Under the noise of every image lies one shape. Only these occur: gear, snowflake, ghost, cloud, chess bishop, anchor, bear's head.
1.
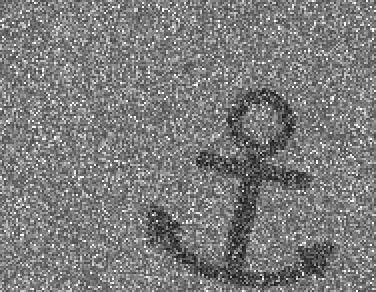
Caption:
dark anchor
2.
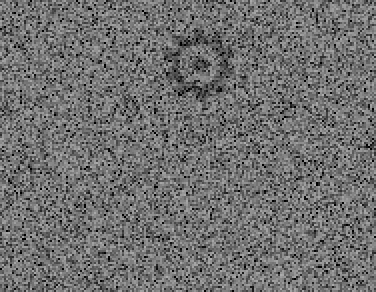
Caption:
dark gear, top middle
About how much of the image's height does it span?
a quarter
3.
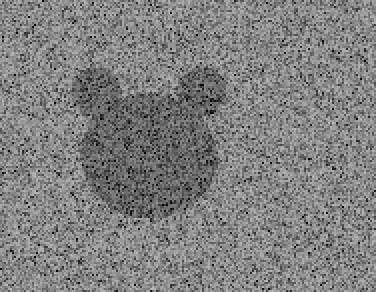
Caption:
dark bear's head
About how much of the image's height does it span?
half
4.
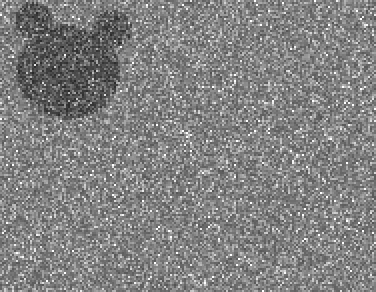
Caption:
dark bear's head, top left
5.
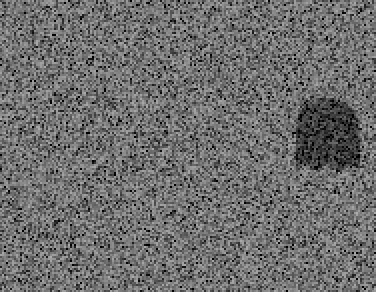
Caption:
dark ghost, middle right
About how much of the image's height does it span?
a quarter
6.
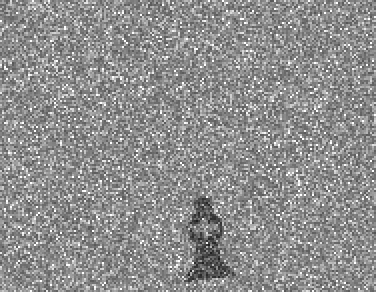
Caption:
dark chess bishop, bottom middle
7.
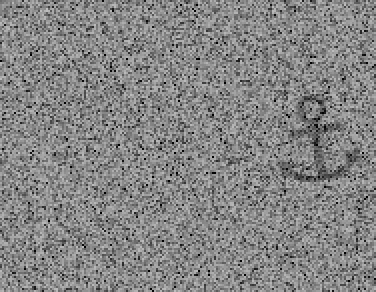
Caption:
dark anchor, middle right
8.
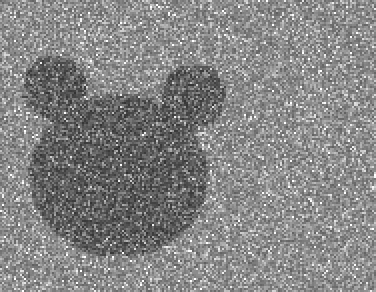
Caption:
dark bear's head
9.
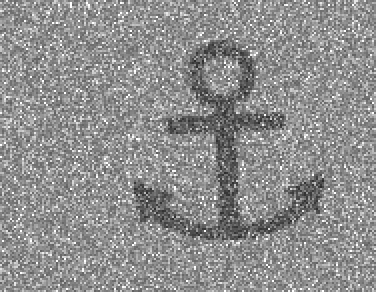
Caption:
dark anchor
